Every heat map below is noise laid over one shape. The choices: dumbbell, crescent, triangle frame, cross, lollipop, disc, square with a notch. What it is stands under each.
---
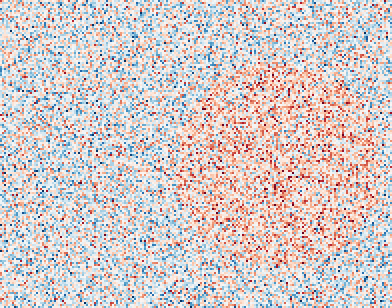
red disc
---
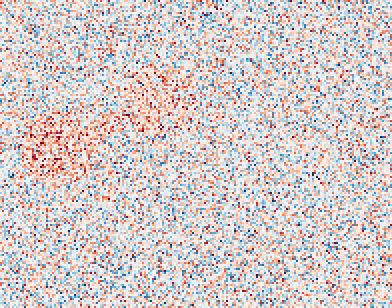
red dumbbell
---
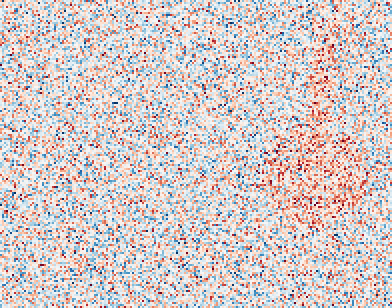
red lollipop
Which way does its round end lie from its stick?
down
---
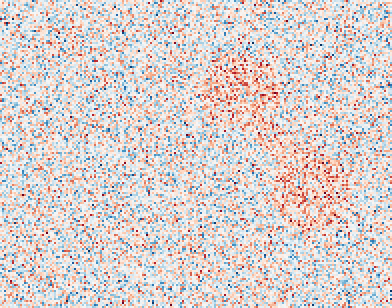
red dumbbell
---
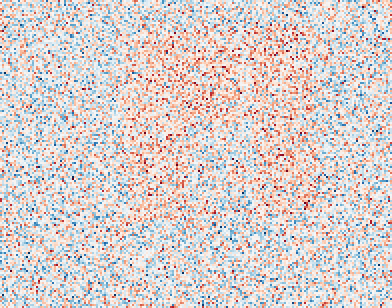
red square with a notch
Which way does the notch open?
down
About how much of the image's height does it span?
two thirds
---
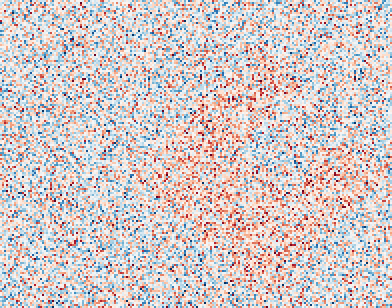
red square with a notch
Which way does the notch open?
up and right
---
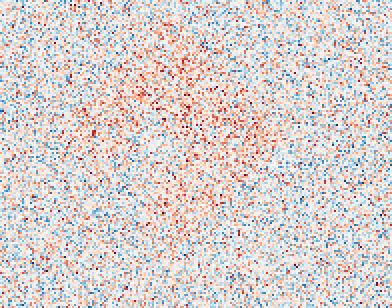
red square with a notch
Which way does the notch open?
down and left
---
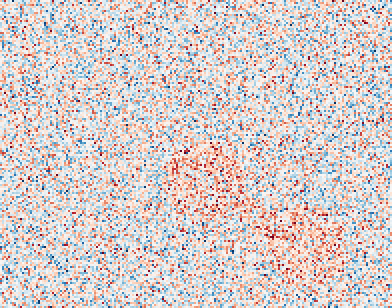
red dumbbell
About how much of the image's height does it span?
half
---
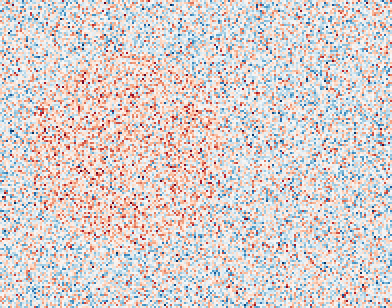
red disc
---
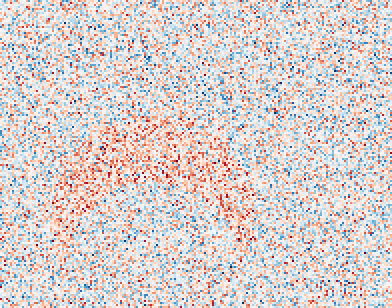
red crescent
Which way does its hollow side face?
down
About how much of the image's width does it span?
half
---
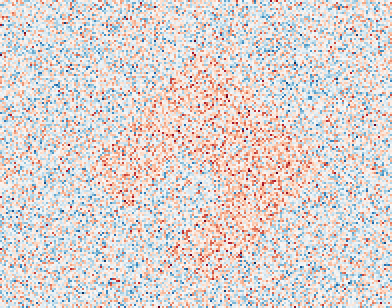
red square with a notch
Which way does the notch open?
down and left
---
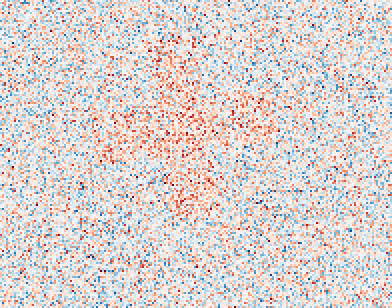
red cross
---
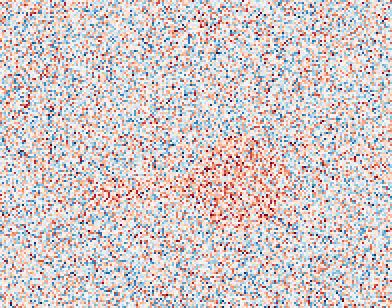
red lollipop
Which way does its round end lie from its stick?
right
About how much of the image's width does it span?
half
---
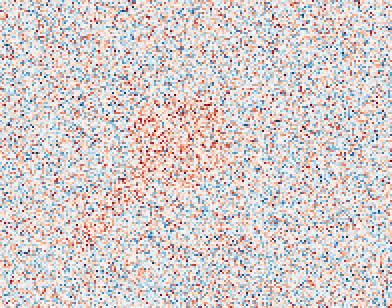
red lollipop
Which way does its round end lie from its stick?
up and right
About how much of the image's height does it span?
half
